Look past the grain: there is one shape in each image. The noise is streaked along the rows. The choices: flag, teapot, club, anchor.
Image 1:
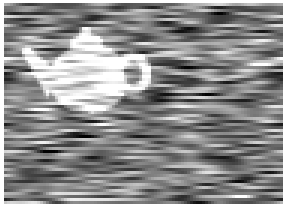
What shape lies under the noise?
teapot
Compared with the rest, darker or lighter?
lighter
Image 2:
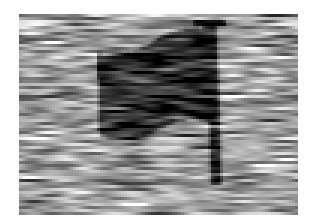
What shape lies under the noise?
flag
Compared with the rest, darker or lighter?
darker
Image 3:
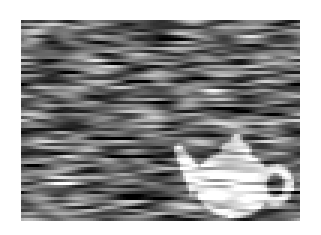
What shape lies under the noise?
teapot
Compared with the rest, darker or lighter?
lighter
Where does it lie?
bottom right
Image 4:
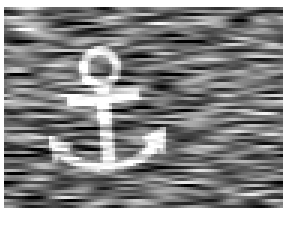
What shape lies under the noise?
anchor
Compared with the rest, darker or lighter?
lighter
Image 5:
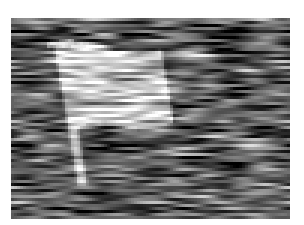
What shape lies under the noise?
flag
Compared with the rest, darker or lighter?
lighter
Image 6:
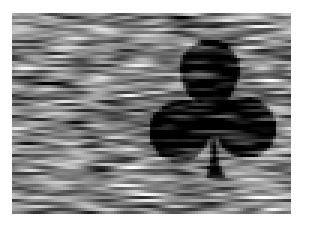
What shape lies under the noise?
club
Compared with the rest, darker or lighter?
darker
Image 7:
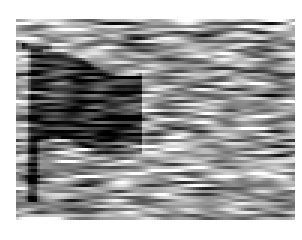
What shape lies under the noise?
flag
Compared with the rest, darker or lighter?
darker
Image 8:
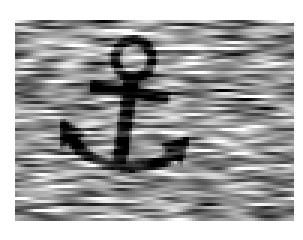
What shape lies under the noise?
anchor
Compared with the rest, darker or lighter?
darker
